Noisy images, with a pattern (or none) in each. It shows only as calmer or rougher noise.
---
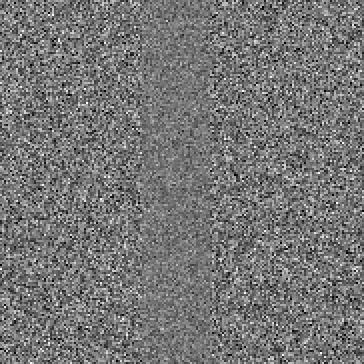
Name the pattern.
one band of columns
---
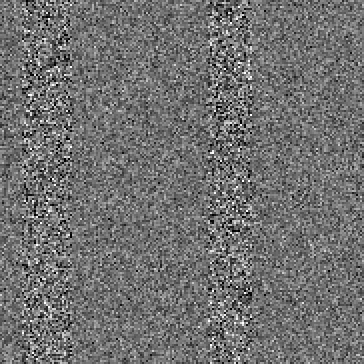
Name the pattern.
bands of columns
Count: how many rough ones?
2
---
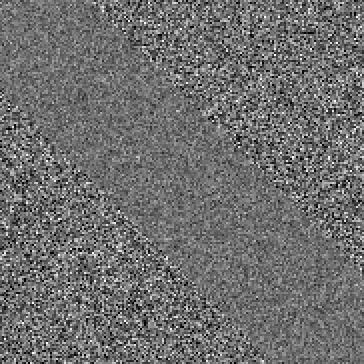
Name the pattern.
a diagonal band
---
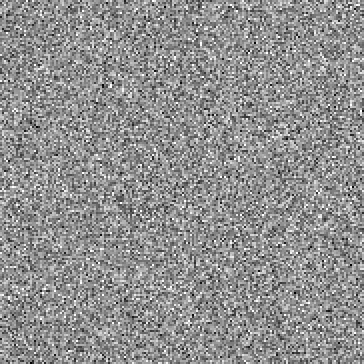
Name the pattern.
only noise
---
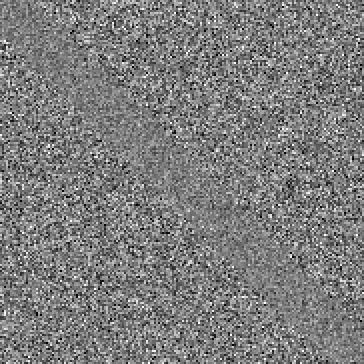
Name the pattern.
a diagonal band
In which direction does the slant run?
top left to bottom right
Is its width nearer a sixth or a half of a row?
a sixth
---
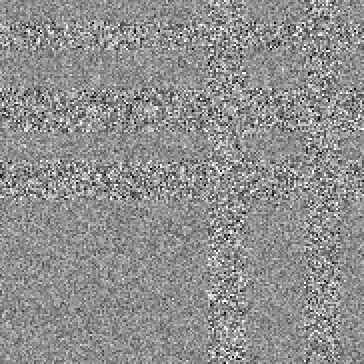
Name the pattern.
bands of rows crossing bands of columns
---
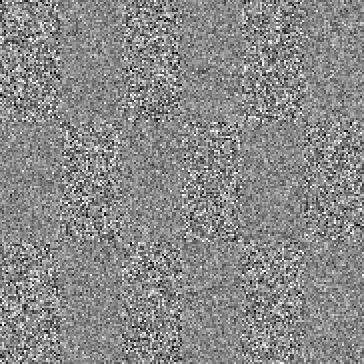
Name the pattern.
a checkerboard
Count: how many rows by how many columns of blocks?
3 by 6
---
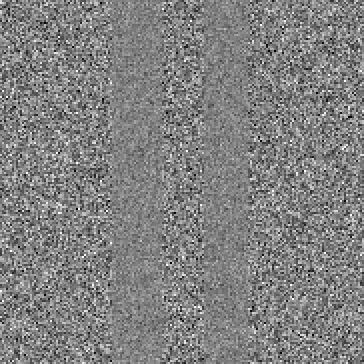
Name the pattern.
bands of columns
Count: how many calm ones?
2
